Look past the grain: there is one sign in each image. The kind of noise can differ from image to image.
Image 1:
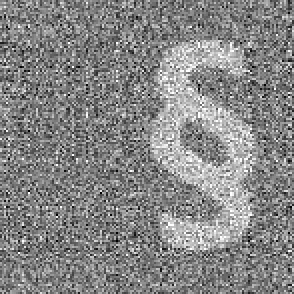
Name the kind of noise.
low rank plus noise
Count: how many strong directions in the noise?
five to eight
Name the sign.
section sign
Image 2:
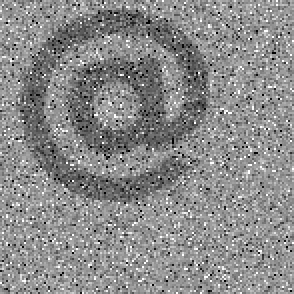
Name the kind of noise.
heavy tails
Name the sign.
at sign
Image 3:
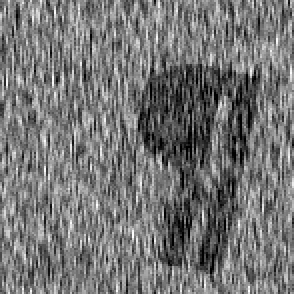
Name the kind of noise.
streaked along the columns
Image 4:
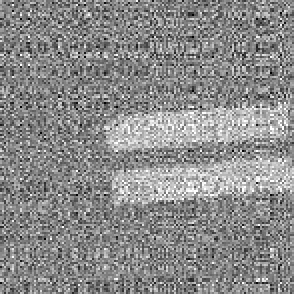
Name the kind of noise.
low rank plus noise
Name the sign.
equals sign
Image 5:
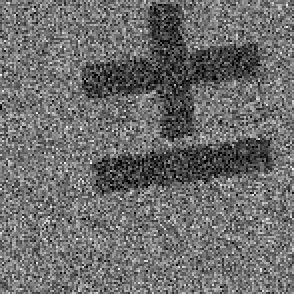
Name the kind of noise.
independent entries
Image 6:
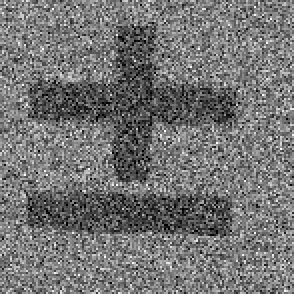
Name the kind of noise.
independent entries
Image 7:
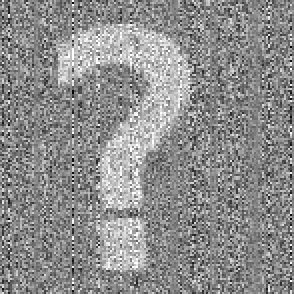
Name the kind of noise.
columns of uneven size
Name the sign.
question mark
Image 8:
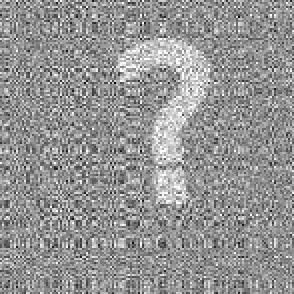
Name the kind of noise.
low rank plus noise
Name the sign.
question mark
